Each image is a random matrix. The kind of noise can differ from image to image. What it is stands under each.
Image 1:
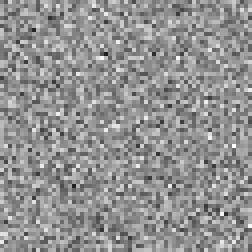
independent entries
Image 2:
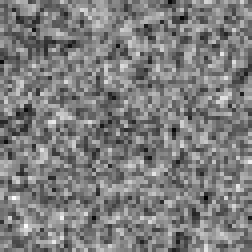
blotchy
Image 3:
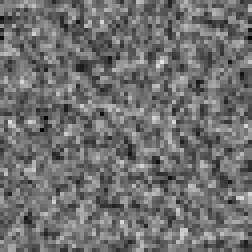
blotchy
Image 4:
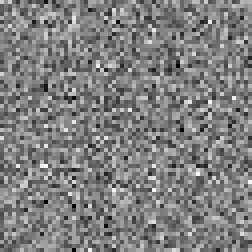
low rank plus noise
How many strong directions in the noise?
five to eight
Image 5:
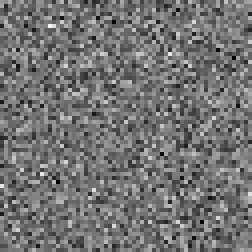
independent entries
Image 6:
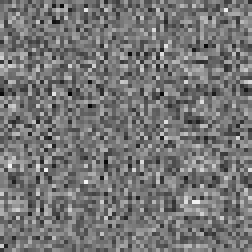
low rank plus noise
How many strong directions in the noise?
one
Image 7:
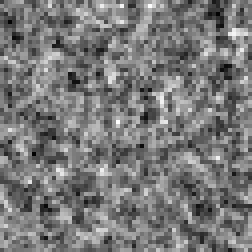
blotchy
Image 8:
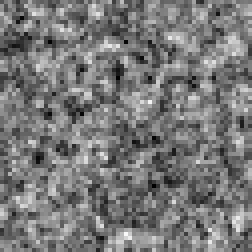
blotchy
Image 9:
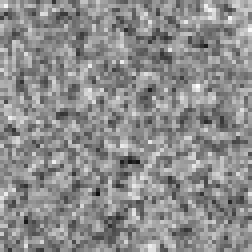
blotchy
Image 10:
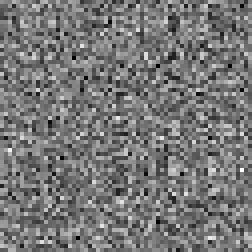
low rank plus noise
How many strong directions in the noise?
one
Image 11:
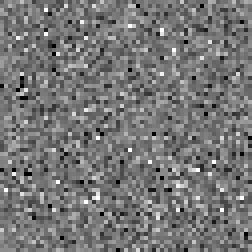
heavy tails
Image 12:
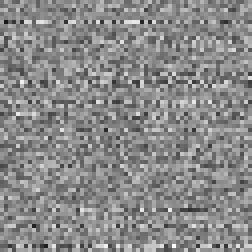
rows of uneven size
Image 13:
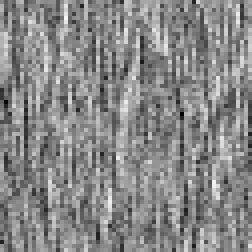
streaked along the columns
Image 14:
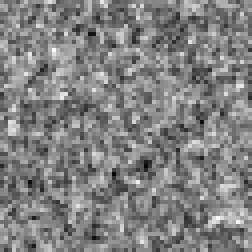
blotchy
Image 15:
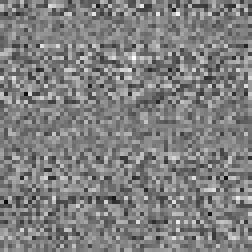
rows of uneven size
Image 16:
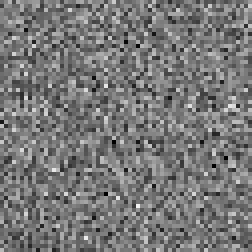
low rank plus noise
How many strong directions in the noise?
five to eight
